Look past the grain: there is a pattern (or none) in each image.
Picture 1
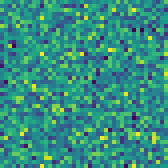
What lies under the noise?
only noise
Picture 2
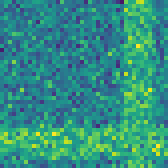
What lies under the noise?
bands of rows crossing bands of columns
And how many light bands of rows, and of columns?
1 and 1
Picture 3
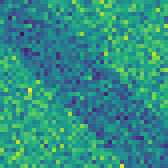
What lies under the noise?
a diagonal band
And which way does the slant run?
top left to bottom right
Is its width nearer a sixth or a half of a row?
a half
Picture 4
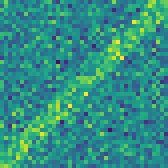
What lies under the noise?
a diagonal band
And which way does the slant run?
bottom left to top right
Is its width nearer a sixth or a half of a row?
a sixth
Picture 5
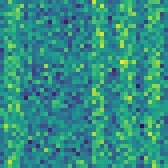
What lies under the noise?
bands of columns
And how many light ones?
4
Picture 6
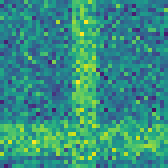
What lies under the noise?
bands of rows crossing bands of columns
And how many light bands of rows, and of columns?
1 and 1
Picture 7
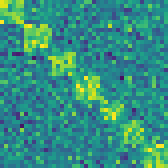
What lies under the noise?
blocks along the diagonal
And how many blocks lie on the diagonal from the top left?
7
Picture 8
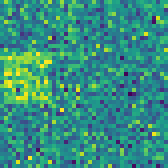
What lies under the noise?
one block
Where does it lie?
middle left
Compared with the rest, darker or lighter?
lighter
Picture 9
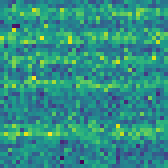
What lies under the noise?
bands of rows
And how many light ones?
5
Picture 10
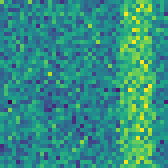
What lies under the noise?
one band of columns
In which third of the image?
right
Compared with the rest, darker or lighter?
lighter
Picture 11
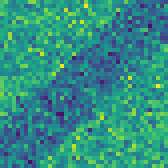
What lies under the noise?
a diagonal band
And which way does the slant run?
bottom left to top right
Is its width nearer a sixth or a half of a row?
a half
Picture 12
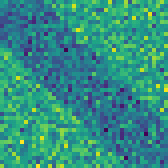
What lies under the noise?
a diagonal band
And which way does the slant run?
top left to bottom right
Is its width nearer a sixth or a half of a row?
a half
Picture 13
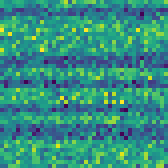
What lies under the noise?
bands of rows
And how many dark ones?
5
